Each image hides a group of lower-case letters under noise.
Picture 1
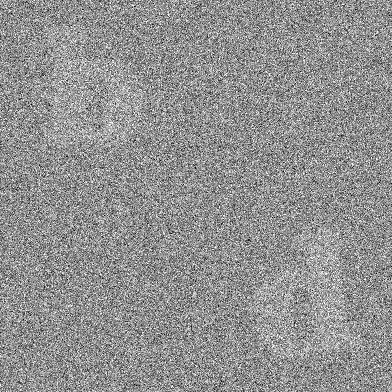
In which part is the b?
top left
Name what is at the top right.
nothing
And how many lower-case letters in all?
2
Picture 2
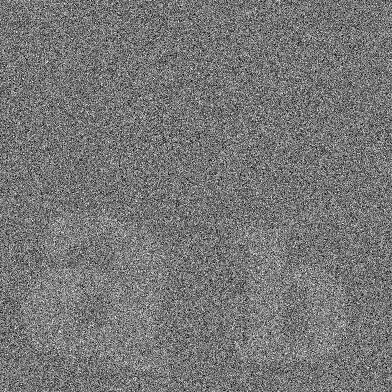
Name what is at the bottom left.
a
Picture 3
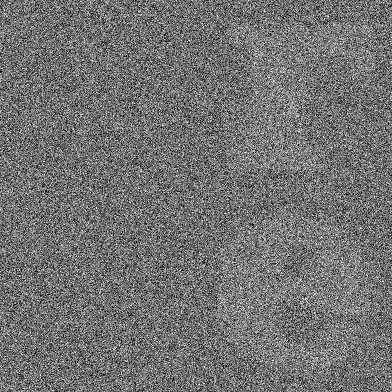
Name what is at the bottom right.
e
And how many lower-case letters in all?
2
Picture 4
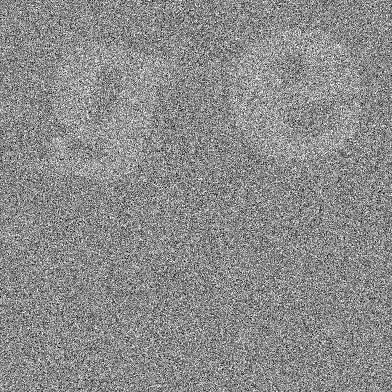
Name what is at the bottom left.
nothing
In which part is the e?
top right
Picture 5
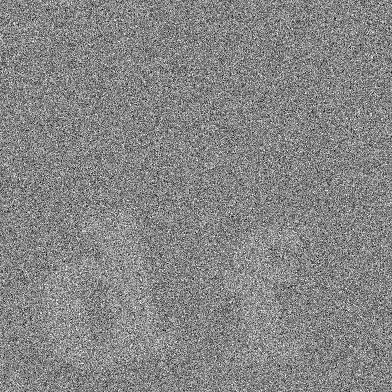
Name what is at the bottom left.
d
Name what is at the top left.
nothing
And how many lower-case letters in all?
2
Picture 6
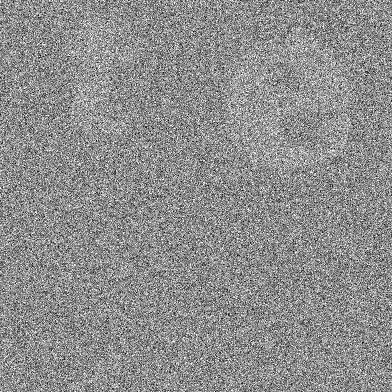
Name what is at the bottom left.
nothing
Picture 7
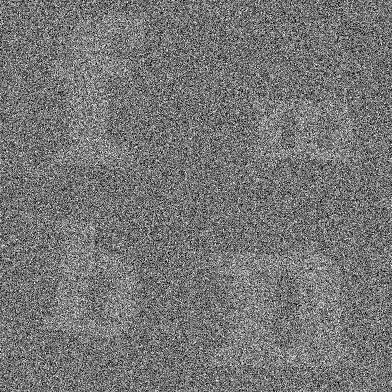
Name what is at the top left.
f
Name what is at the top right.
m
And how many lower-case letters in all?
4
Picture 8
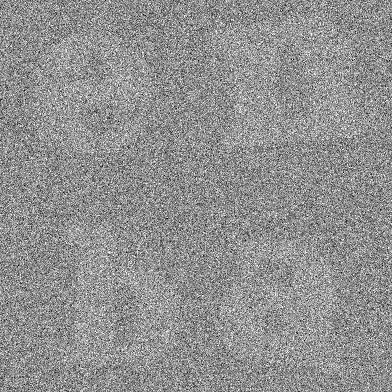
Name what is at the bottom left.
b
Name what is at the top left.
e
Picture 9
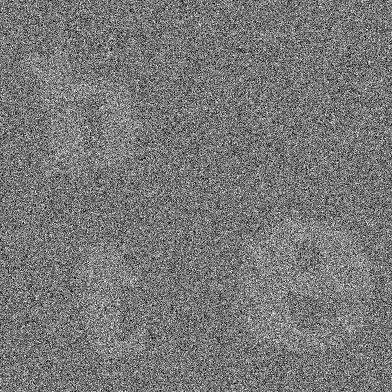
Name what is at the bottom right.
e
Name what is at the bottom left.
t
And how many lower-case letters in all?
3
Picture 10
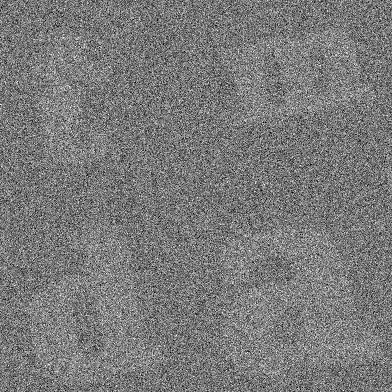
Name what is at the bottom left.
d
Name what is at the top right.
m
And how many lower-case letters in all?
4
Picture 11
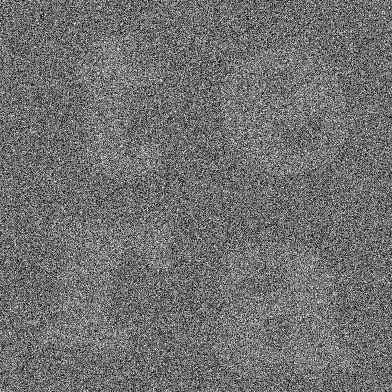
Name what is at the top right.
e
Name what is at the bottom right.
a
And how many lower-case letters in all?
4
